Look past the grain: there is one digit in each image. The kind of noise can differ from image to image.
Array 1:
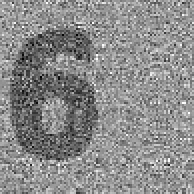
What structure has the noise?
low rank plus noise
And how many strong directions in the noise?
three or four
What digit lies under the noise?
6
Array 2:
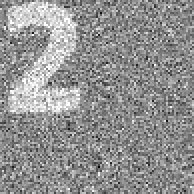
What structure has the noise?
low rank plus noise
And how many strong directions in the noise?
five to eight
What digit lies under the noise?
2
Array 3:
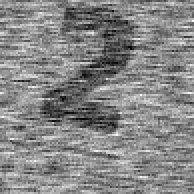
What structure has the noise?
streaked along the rows
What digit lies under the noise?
2
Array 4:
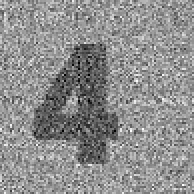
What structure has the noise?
low rank plus noise
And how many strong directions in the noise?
three or four
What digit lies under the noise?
4
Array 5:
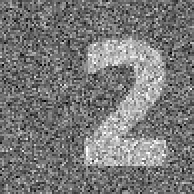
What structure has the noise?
independent entries
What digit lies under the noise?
2
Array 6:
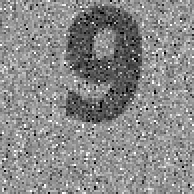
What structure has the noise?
heavy tails
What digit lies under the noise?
9
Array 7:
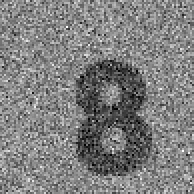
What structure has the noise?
independent entries
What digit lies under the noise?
8
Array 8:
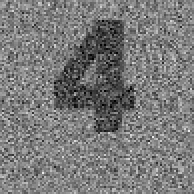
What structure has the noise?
low rank plus noise
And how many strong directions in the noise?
two
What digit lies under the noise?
4
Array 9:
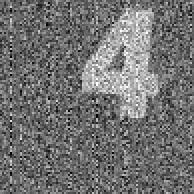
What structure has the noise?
columns of uneven size
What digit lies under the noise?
4
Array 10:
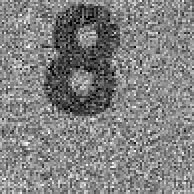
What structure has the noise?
low rank plus noise
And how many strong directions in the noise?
five to eight
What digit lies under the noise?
8
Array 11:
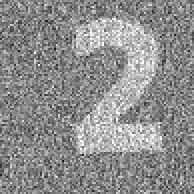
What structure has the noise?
low rank plus noise
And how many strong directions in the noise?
five to eight
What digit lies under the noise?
2
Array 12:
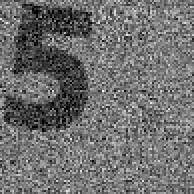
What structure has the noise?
low rank plus noise
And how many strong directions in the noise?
five to eight
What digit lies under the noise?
5
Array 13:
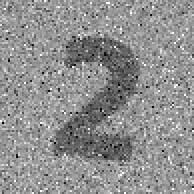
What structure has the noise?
heavy tails
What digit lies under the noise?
2
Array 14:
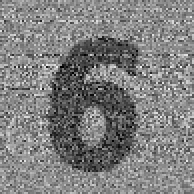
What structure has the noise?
rows of uneven size
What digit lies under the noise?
6
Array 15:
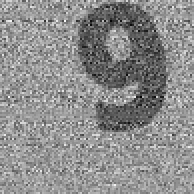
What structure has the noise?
rows of uneven size
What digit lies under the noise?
9
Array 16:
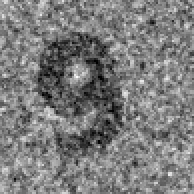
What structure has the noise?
blotchy
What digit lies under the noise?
9
